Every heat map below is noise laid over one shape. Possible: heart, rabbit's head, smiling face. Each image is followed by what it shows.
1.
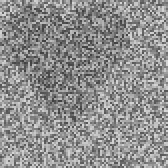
dark heart
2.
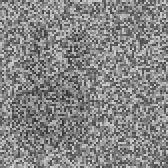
dark rabbit's head
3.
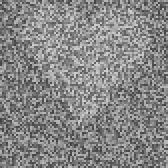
light heart
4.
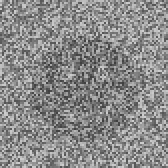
dark smiling face
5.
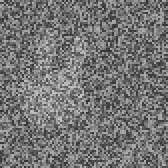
light rabbit's head
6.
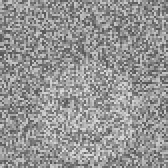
light smiling face
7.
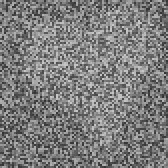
light heart
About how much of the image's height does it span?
nearly all
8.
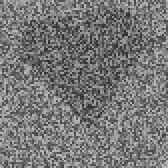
dark heart
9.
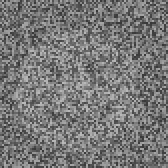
light smiling face
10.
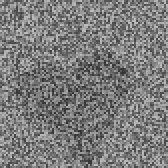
dark heart
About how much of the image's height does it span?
two thirds
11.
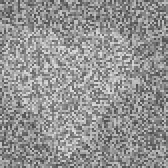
light heart
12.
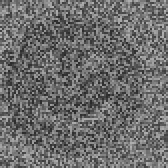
dark smiling face
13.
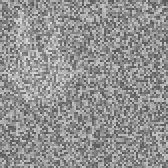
light rabbit's head
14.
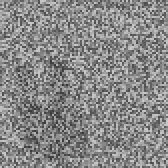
dark rabbit's head
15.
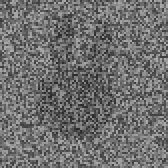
dark rabbit's head
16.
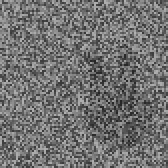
dark rabbit's head
